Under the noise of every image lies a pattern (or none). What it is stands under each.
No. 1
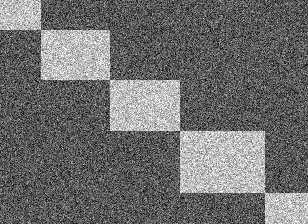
blocks along the diagonal
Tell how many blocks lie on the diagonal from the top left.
5
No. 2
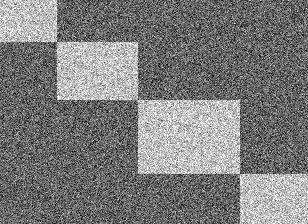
blocks along the diagonal
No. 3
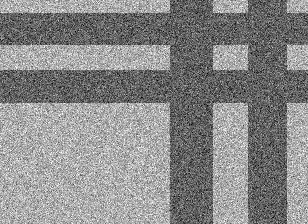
bands of rows crossing bands of columns
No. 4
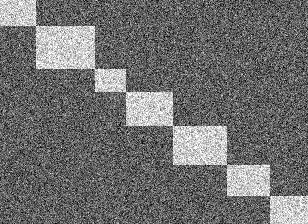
blocks along the diagonal
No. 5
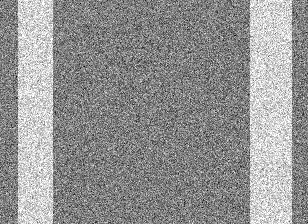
bands of columns
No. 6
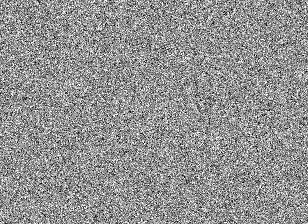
only noise
